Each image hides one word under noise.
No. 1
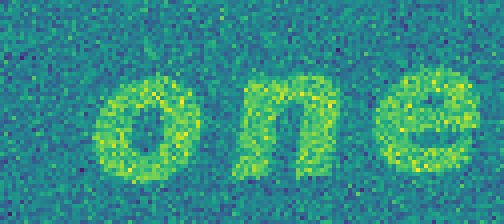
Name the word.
one
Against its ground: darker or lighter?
lighter
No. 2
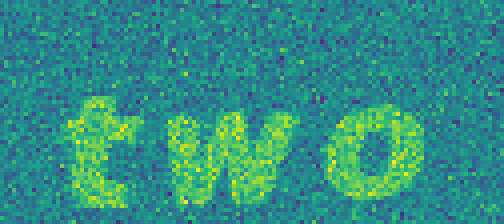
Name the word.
two
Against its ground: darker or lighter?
lighter
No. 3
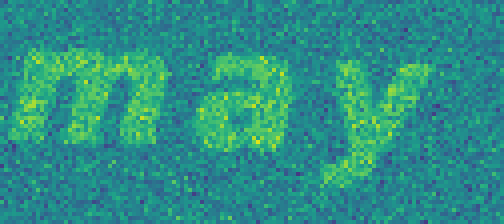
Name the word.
may
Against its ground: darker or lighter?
lighter
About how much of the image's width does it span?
nearly all
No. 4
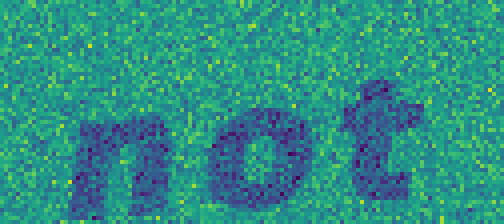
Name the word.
not
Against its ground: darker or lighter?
darker
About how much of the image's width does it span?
two thirds
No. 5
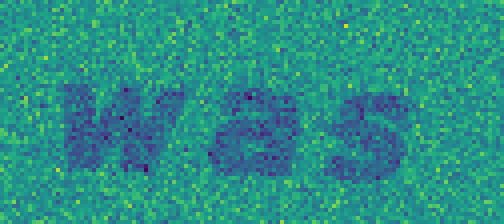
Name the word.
was
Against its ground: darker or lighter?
darker
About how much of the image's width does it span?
two thirds
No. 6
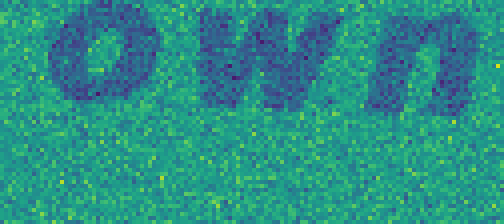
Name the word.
own
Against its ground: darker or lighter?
darker
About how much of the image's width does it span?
nearly all
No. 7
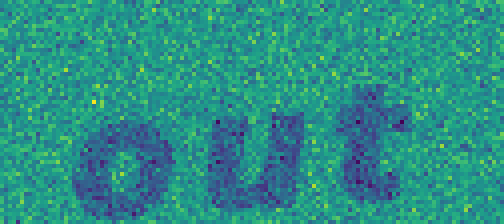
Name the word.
out
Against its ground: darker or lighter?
darker
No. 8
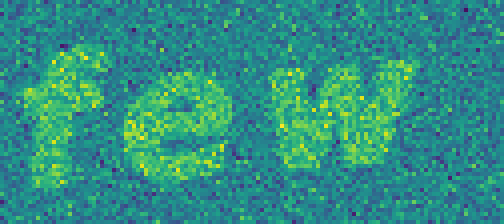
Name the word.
few
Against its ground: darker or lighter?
lighter
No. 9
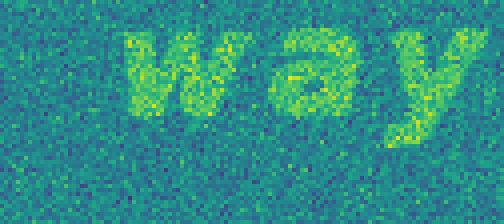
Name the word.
way
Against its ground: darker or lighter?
lighter
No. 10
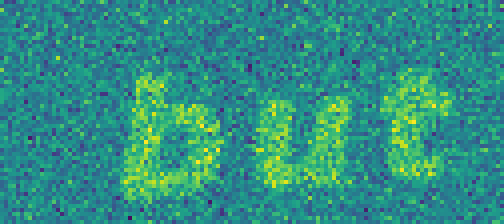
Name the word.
but
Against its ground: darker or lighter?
lighter
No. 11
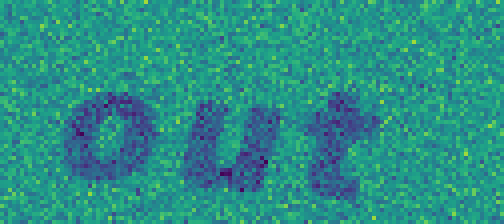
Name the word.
out
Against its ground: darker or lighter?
darker
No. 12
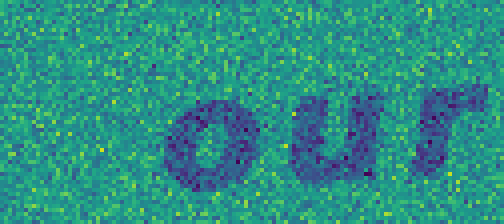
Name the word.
our
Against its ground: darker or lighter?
darker
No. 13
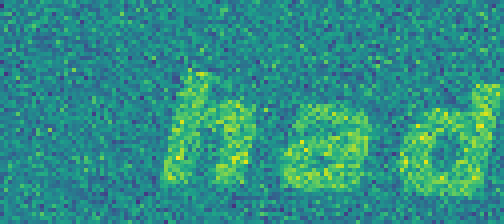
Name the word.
had
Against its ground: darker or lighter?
lighter
